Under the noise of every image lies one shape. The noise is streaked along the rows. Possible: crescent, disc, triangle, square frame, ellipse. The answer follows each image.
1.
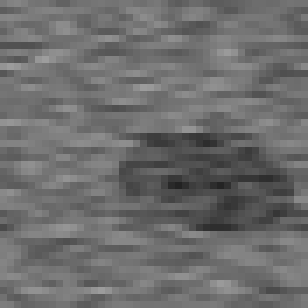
ellipse
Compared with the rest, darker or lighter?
darker
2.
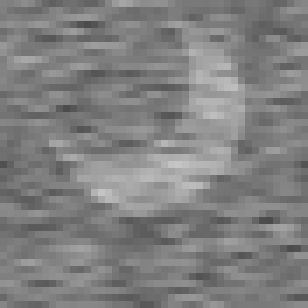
crescent
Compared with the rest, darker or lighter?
lighter
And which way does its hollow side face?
up and left
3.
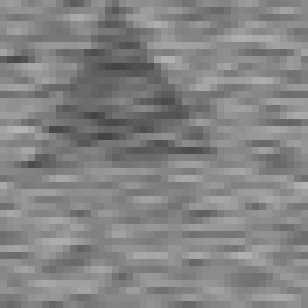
triangle
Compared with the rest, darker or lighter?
darker
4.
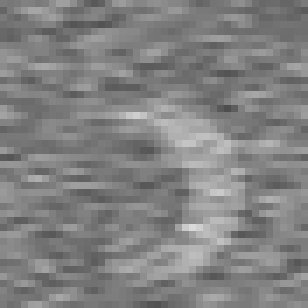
crescent
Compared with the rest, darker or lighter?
lighter
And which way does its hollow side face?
left
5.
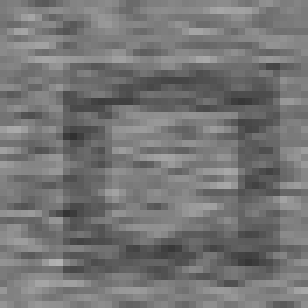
square frame
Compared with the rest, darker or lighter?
darker
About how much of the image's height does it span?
two thirds
